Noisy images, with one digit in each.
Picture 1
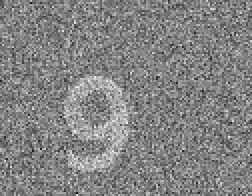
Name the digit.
9
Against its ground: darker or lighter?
lighter
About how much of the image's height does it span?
half
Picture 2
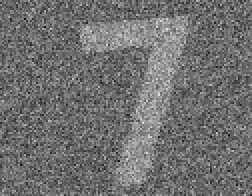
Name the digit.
7
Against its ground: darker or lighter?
lighter
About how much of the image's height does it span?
nearly all
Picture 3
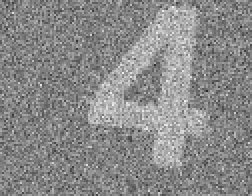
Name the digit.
4
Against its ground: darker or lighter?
lighter
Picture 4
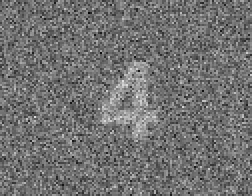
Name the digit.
4
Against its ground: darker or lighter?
lighter
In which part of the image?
centre
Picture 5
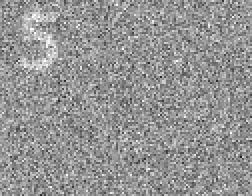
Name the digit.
5
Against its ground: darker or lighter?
lighter
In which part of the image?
top left
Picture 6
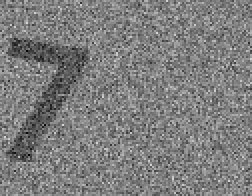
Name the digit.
7
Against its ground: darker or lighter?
darker
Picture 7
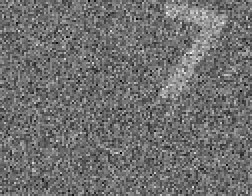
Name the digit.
7
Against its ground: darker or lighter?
lighter
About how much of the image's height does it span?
half
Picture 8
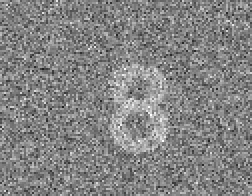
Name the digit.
8
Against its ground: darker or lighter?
lighter
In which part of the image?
centre
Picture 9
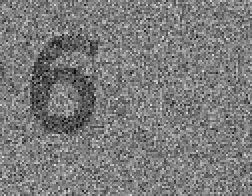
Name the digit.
6
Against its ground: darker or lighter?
darker
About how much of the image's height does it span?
half
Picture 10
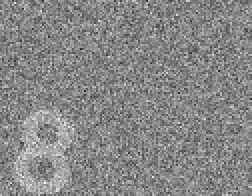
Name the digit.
8
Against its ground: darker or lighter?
lighter
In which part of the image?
bottom left
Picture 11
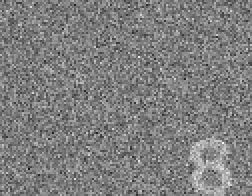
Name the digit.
8
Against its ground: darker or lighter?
lighter
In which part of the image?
bottom right
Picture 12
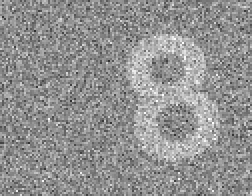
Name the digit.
8
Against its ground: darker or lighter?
lighter
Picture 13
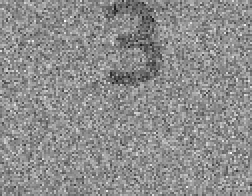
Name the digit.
3
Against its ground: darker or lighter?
darker
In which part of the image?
top middle
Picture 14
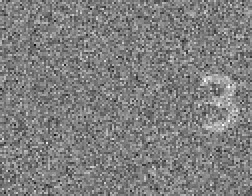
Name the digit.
3
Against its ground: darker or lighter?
lighter
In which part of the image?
middle right
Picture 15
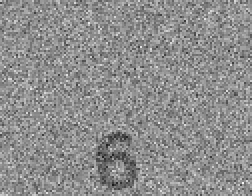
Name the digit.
6
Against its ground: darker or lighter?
darker
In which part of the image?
bottom middle
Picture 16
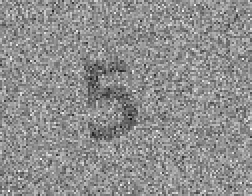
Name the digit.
5
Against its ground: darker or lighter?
darker
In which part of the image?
centre
